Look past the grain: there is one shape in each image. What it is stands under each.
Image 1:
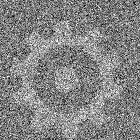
gear
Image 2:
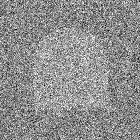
ghost
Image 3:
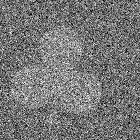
club
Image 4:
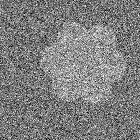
flower
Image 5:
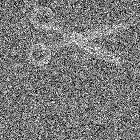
pair of scissors
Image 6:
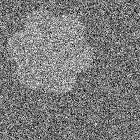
flower
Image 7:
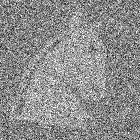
chess knight
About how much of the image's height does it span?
nearly all
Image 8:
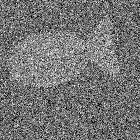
fish
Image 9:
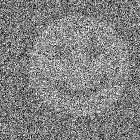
smiling face
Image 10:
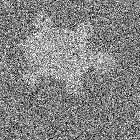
turtle
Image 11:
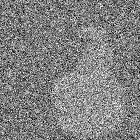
pear
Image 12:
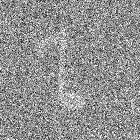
musical note
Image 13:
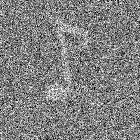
musical note
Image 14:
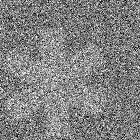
asterisk
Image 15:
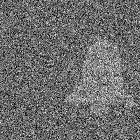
bell
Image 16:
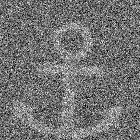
anchor
